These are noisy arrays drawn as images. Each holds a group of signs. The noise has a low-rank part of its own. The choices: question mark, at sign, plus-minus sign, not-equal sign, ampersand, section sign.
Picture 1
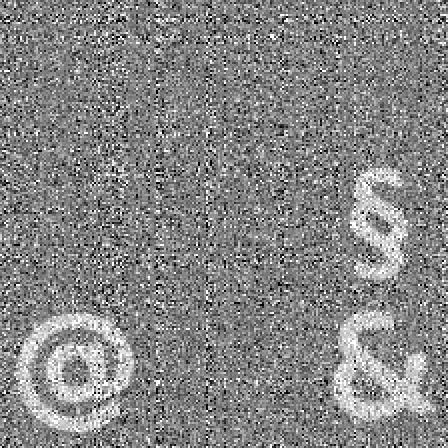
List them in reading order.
middle right: section sign; bottom left: at sign; bottom right: ampersand
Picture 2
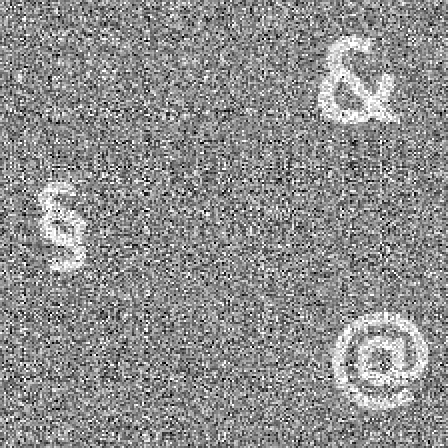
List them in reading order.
top right: ampersand; middle left: section sign; bottom right: at sign
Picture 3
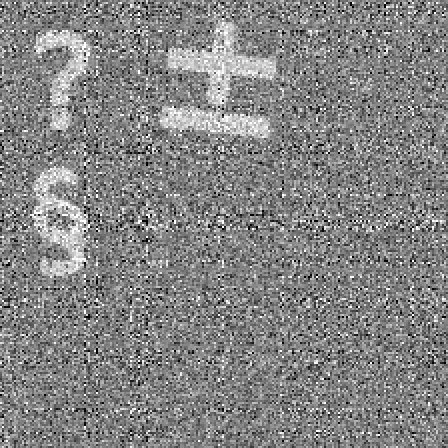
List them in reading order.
top left: question mark; top middle: plus-minus sign; middle left: section sign
